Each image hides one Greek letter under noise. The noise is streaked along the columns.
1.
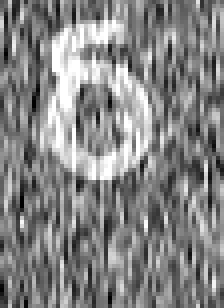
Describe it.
light delta
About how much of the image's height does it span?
half
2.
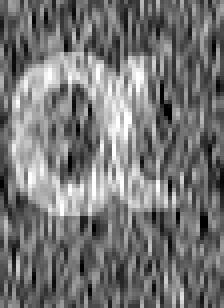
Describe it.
light alpha
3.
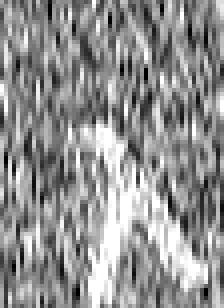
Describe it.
light lambda
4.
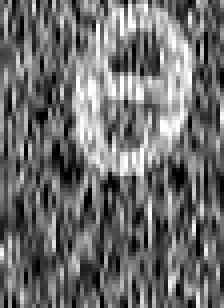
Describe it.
light theta
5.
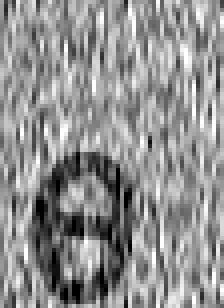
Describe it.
dark theta
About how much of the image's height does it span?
half
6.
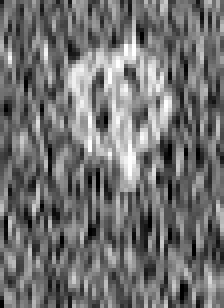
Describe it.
light phi
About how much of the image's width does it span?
half
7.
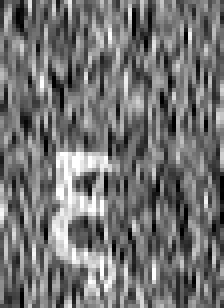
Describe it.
light xi
